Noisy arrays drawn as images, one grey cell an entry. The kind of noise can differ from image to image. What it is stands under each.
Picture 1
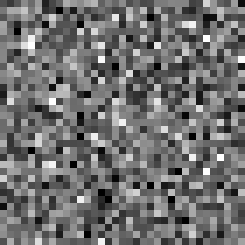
independent entries
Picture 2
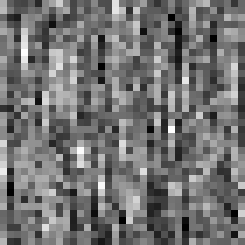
streaked along the columns
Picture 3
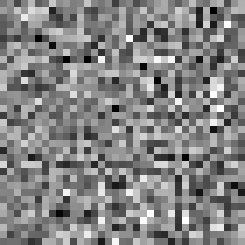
low rank plus noise
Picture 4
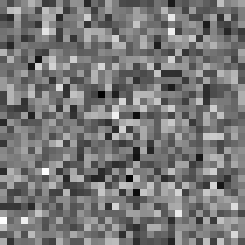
low rank plus noise
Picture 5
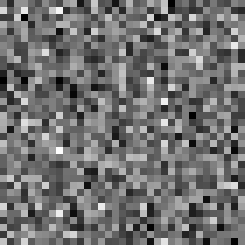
low rank plus noise
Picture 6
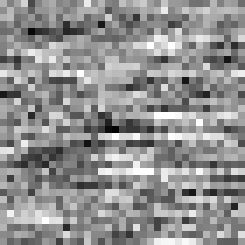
streaked along the rows
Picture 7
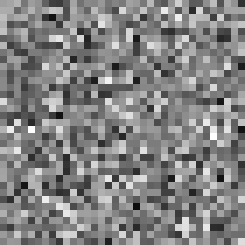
independent entries
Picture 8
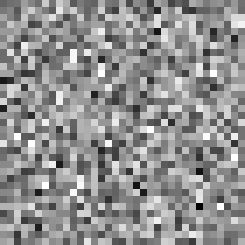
independent entries
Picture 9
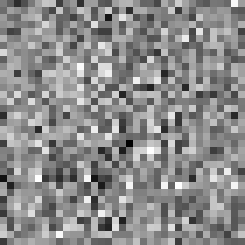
low rank plus noise
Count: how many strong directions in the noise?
three or four
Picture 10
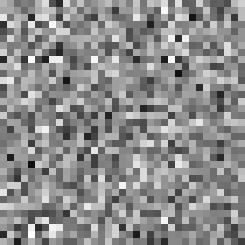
low rank plus noise
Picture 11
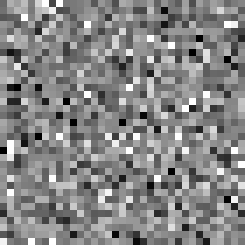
heavy tails
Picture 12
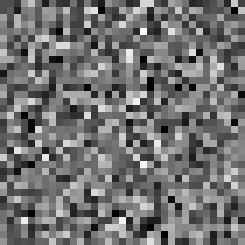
independent entries
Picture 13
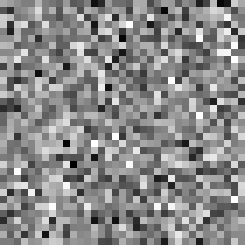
independent entries
